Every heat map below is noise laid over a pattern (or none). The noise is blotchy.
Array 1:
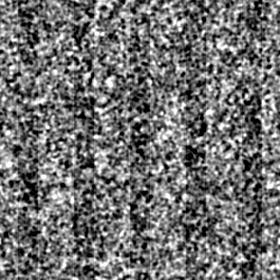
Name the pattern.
vertical stripes
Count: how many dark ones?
5
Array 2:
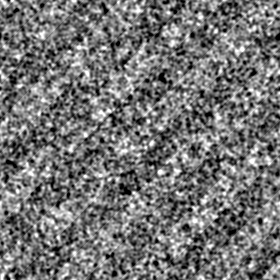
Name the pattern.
diagonal stripes
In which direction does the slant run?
bottom left to top right
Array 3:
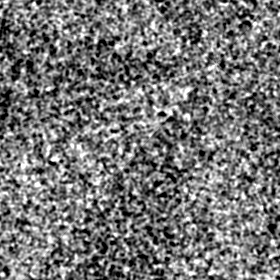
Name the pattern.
spokes from one point
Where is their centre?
top right
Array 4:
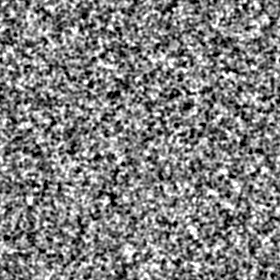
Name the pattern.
only noise
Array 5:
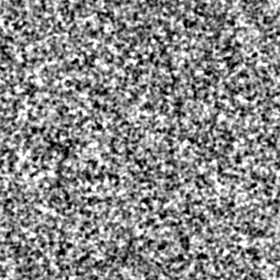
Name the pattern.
only noise
